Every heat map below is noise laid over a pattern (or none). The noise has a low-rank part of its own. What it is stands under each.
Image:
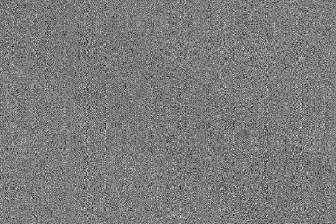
a diagonal band
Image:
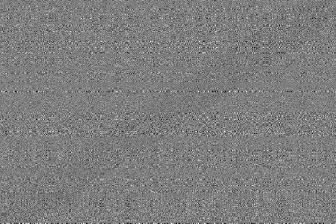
a diagonal band
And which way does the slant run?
bottom left to top right
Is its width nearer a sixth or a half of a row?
a sixth
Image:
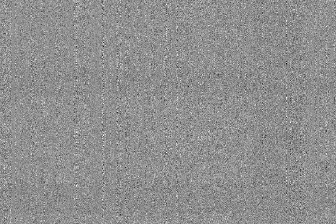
bands of rows crossing bands of columns
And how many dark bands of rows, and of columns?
2 and 1
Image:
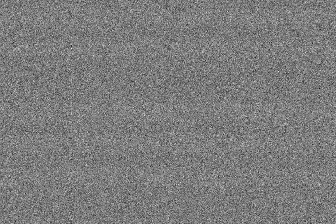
bands of rows
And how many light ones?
5
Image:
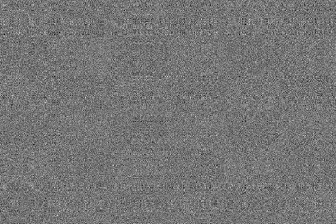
a checkerboard
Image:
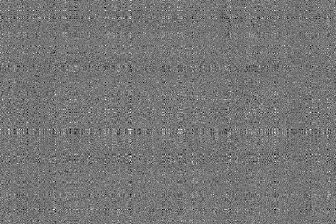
bands of rows crossing bands of columns
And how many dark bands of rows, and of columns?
3 and 3
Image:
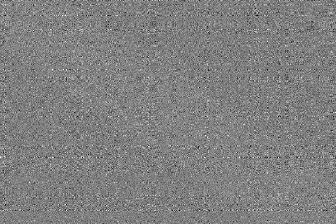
a diagonal band
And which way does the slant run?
top left to bottom right
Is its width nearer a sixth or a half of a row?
a half
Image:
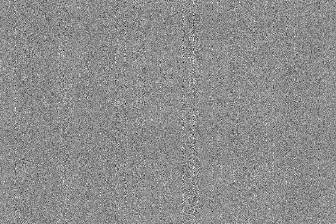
bands of rows crossing bands of columns
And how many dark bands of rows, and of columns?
2 and 3
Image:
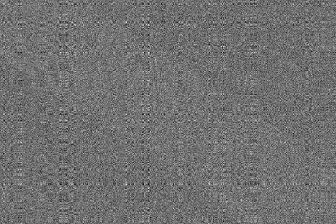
a diagonal band
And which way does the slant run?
top left to bottom right
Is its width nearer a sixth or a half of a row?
a half
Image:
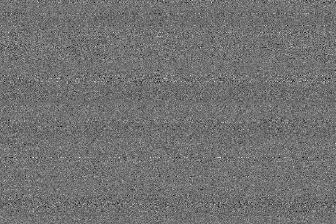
bands of rows
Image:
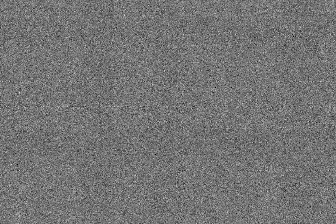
bands of rows crossing bands of columns
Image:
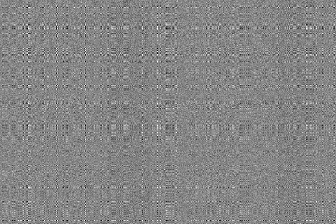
bands of columns
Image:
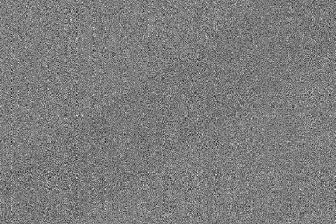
a diagonal band
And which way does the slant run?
bottom left to top right
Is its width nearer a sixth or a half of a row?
a half
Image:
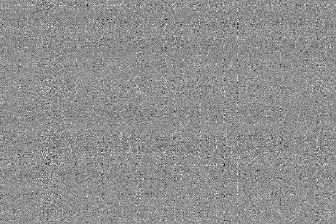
bands of rows
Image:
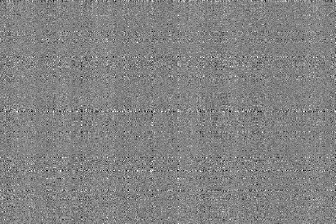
bands of columns
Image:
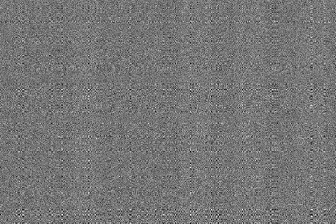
bands of columns
